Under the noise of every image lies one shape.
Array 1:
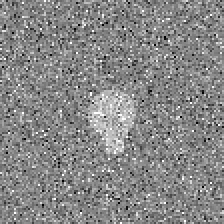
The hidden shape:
light bulb
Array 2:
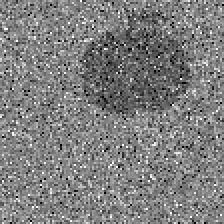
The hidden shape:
apple
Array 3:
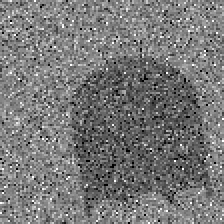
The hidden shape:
ghost
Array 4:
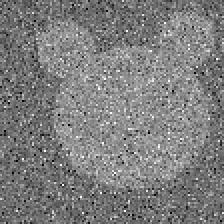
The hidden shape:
bear's head
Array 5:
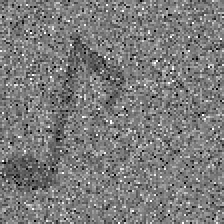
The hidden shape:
musical note
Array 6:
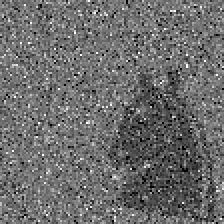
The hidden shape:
chess knight
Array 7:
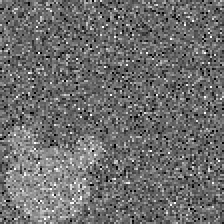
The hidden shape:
bear's head
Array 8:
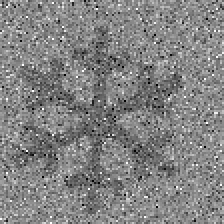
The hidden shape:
snowflake
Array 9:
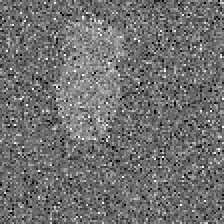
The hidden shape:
footprint
